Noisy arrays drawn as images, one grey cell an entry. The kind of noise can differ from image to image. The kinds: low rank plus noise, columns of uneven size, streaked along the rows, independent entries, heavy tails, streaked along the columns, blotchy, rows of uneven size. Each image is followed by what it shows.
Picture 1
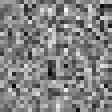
low rank plus noise
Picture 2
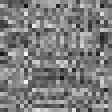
low rank plus noise
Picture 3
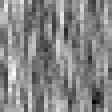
streaked along the columns
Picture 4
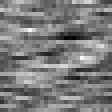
streaked along the rows
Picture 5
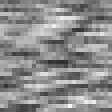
streaked along the rows
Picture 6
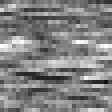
streaked along the rows
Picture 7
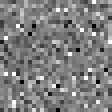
heavy tails
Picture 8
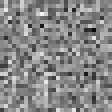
low rank plus noise
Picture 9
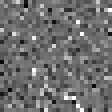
heavy tails
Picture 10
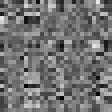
low rank plus noise
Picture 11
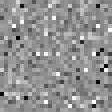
heavy tails
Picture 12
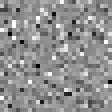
heavy tails
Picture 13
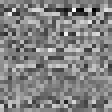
rows of uneven size
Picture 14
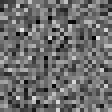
independent entries
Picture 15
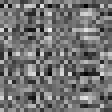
low rank plus noise
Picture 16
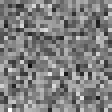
low rank plus noise
